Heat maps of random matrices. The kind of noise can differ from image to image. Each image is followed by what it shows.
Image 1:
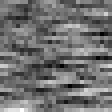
streaked along the rows
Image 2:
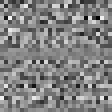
rows of uneven size
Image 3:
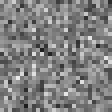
independent entries
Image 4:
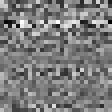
rows of uneven size
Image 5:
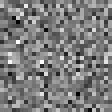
low rank plus noise
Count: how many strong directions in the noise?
three or four
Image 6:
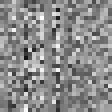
columns of uneven size
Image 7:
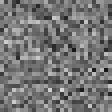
low rank plus noise
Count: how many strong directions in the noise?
three or four
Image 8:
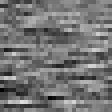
streaked along the rows
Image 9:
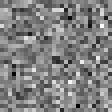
low rank plus noise
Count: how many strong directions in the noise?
three or four
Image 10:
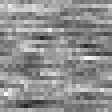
streaked along the rows
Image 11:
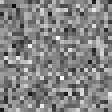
independent entries
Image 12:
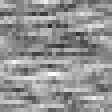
streaked along the rows
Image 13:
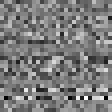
rows of uneven size
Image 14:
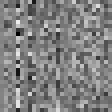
columns of uneven size
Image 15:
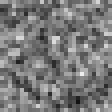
blotchy
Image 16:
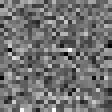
low rank plus noise
